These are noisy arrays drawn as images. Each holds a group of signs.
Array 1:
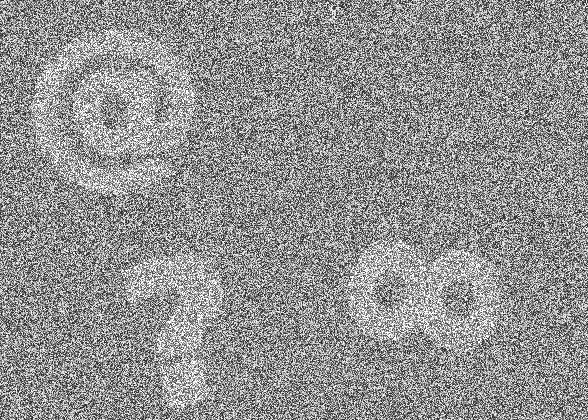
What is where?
top left: at sign; bottom left: question mark; bottom right: infinity sign
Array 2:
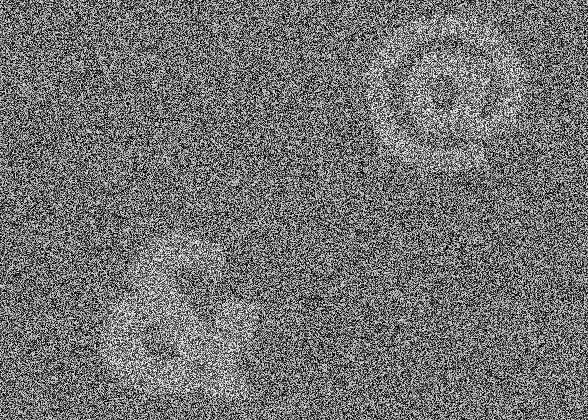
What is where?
top right: at sign; bottom left: ampersand
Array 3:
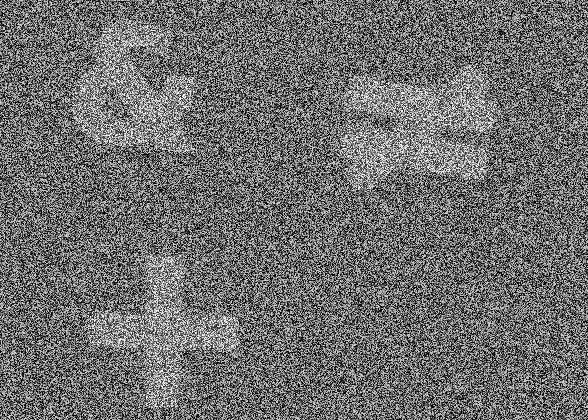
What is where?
top left: ampersand; top right: not-equal sign; bottom left: plus sign
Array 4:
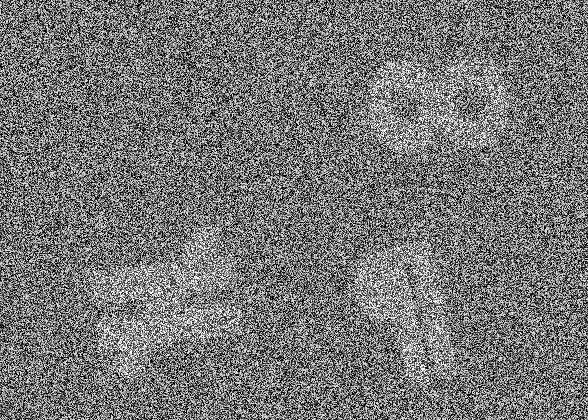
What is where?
top right: infinity sign; bottom left: not-equal sign; bottom right: pilcrow
